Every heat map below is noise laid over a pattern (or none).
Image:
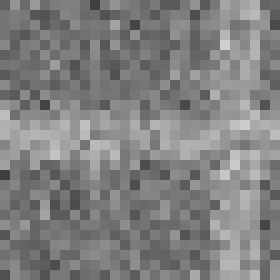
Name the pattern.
bands of rows crossing bands of columns
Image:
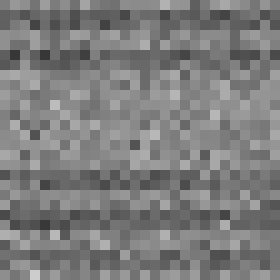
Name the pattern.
bands of rows
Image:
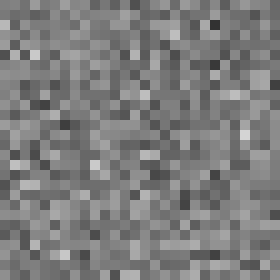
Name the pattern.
only noise
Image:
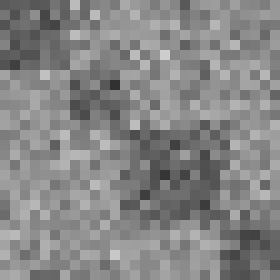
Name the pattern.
blocks along the diagonal
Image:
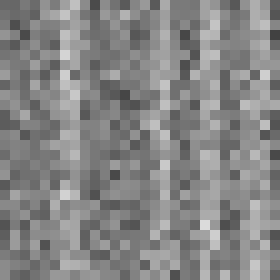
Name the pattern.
bands of columns
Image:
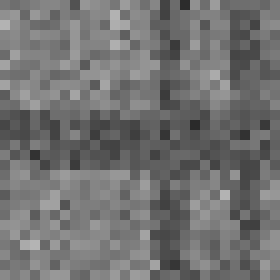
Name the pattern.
bands of rows crossing bands of columns
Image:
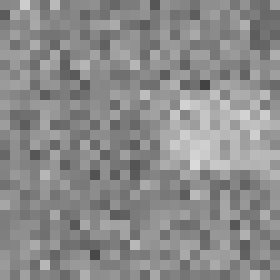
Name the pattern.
one block
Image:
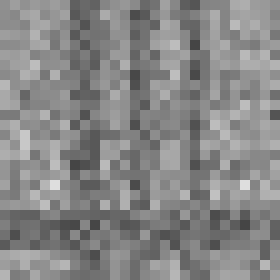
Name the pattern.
bands of rows crossing bands of columns
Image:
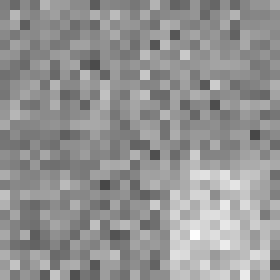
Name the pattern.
one block
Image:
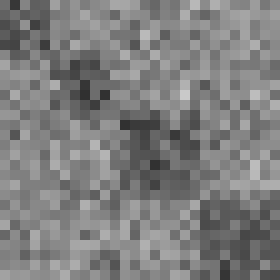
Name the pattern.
blocks along the diagonal
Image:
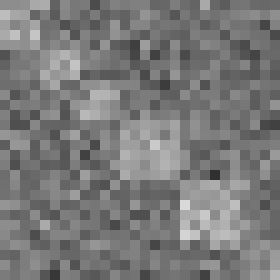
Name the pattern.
blocks along the diagonal
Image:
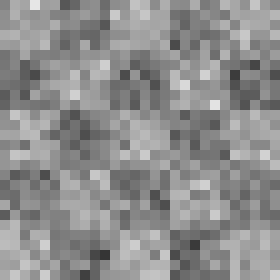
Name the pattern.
a checkerboard
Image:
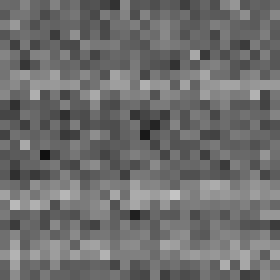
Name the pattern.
bands of rows
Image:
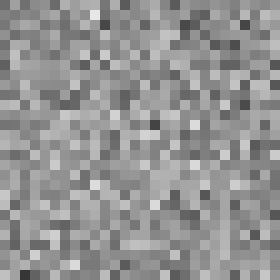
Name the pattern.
only noise
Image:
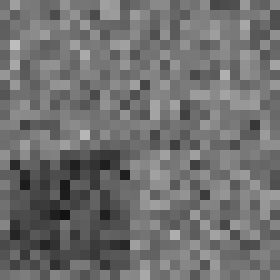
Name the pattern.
one block
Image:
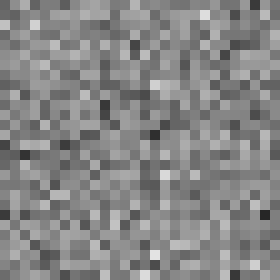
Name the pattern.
only noise
